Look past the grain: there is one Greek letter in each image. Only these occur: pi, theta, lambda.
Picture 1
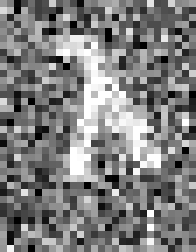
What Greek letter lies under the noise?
lambda
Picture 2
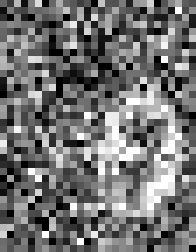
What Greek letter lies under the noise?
theta
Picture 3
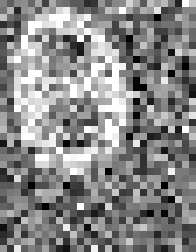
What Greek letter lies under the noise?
theta
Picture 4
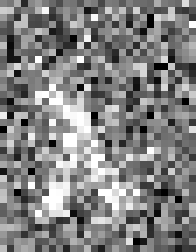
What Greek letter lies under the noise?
lambda
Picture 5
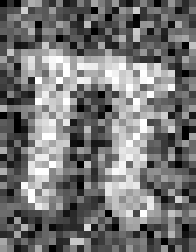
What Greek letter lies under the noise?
pi
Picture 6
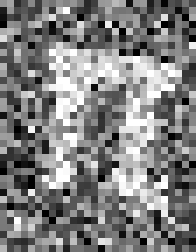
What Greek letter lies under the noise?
pi
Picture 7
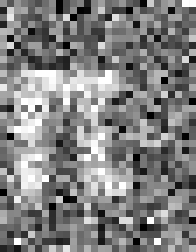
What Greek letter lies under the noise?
pi
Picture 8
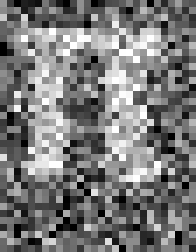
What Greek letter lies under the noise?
pi
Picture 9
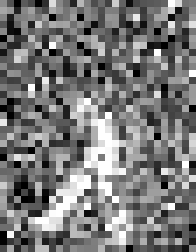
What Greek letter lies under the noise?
lambda
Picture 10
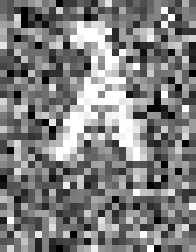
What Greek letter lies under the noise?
lambda
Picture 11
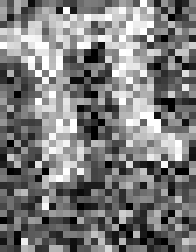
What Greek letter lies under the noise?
pi
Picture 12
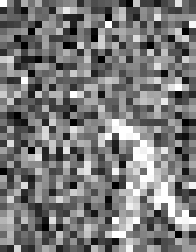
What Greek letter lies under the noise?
lambda
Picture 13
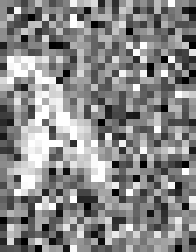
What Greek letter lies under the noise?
lambda
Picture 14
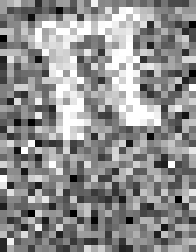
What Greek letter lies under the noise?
pi
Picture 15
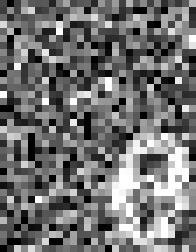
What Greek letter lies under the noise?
theta
